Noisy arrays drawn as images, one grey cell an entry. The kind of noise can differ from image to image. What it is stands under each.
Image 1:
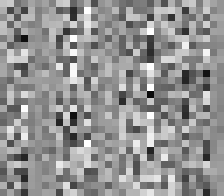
columns of uneven size
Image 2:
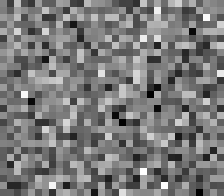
independent entries
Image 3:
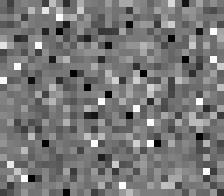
heavy tails
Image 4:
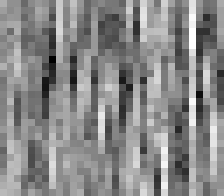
streaked along the columns
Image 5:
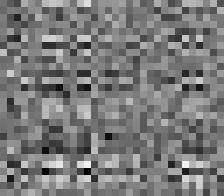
low rank plus noise
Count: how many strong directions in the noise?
one
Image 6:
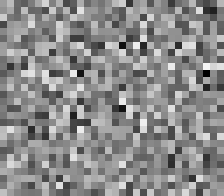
low rank plus noise
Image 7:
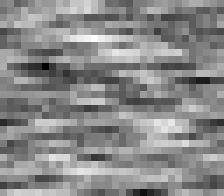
streaked along the rows
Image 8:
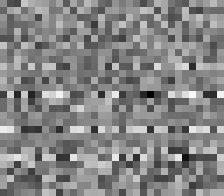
rows of uneven size
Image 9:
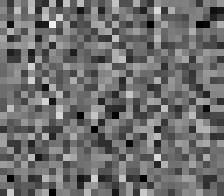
low rank plus noise
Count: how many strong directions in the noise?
three or four
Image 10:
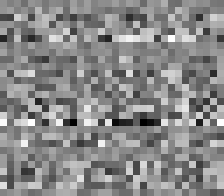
rows of uneven size
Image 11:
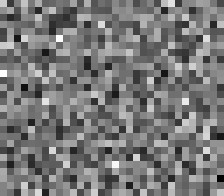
independent entries
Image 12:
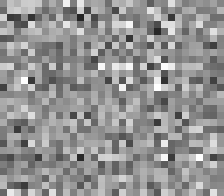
low rank plus noise
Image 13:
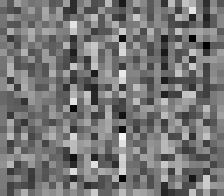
columns of uneven size
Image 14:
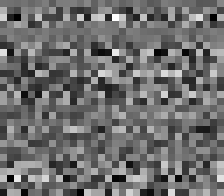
rows of uneven size
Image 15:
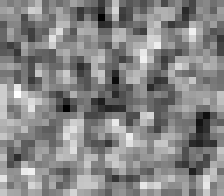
blotchy
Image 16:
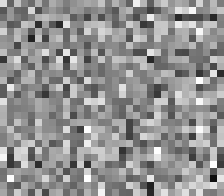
low rank plus noise
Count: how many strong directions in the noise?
three or four
